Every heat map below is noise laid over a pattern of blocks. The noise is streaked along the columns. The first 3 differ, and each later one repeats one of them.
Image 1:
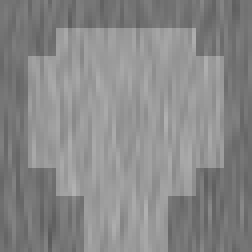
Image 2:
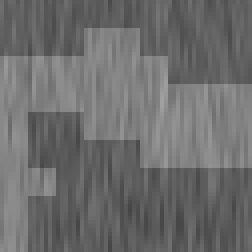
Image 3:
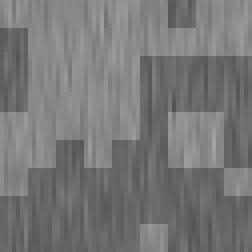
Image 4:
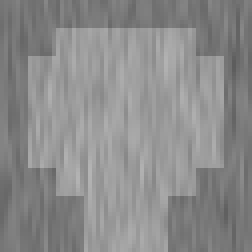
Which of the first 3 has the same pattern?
1
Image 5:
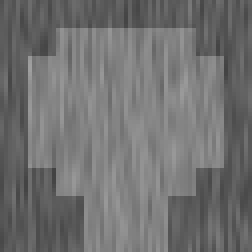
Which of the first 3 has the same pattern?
1
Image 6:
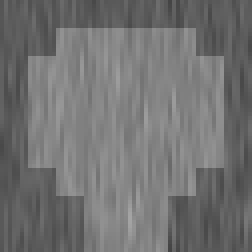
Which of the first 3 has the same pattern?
1
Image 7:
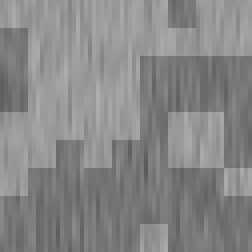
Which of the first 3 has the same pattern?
3
